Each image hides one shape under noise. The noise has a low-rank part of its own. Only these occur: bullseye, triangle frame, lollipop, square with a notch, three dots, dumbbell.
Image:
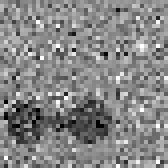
dumbbell
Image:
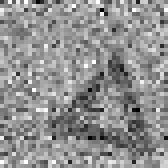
triangle frame
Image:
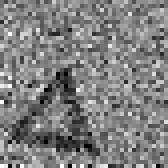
triangle frame
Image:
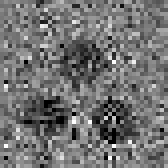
three dots
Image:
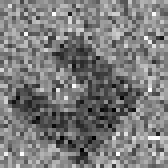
square with a notch
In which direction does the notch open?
up and left
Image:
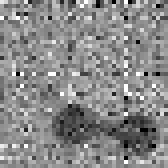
dumbbell
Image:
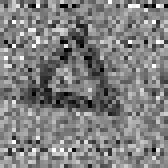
triangle frame
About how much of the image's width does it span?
two thirds
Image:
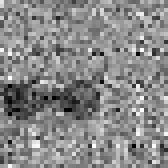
dumbbell
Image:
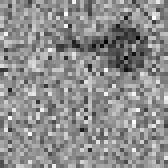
lollipop
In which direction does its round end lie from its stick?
right
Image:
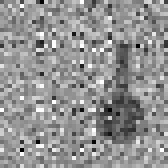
lollipop
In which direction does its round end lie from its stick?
down
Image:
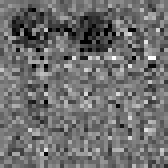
dumbbell
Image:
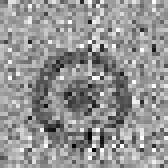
bullseye
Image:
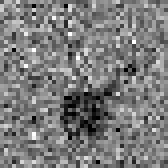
lollipop
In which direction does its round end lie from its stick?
down and left
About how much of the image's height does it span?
half
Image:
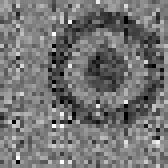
bullseye
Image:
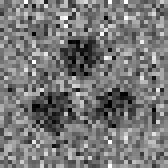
three dots
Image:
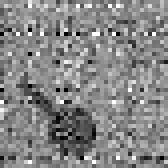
lollipop
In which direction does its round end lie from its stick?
down and right
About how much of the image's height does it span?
half
